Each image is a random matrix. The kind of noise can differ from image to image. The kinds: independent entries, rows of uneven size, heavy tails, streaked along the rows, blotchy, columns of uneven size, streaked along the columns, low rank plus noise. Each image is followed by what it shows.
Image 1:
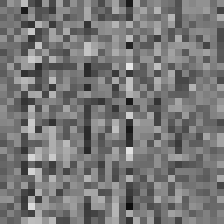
columns of uneven size
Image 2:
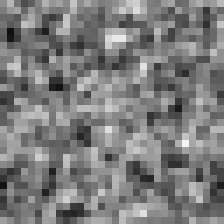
blotchy
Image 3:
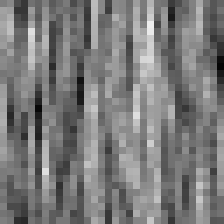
streaked along the columns
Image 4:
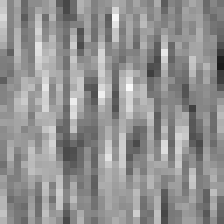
streaked along the columns
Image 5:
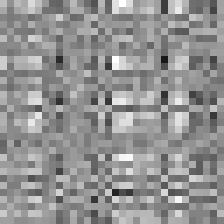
low rank plus noise
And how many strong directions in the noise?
one
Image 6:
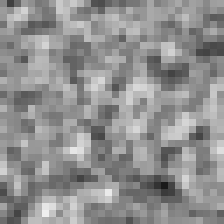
blotchy
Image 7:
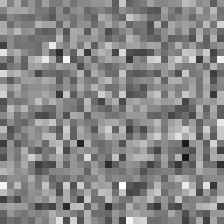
low rank plus noise
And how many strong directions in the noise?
two
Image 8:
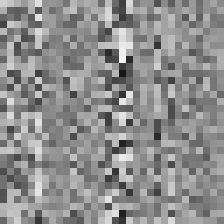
columns of uneven size
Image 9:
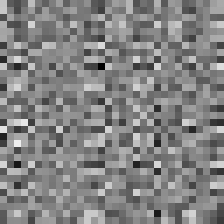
low rank plus noise
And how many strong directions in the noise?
one
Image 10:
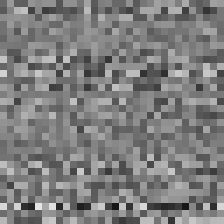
rows of uneven size
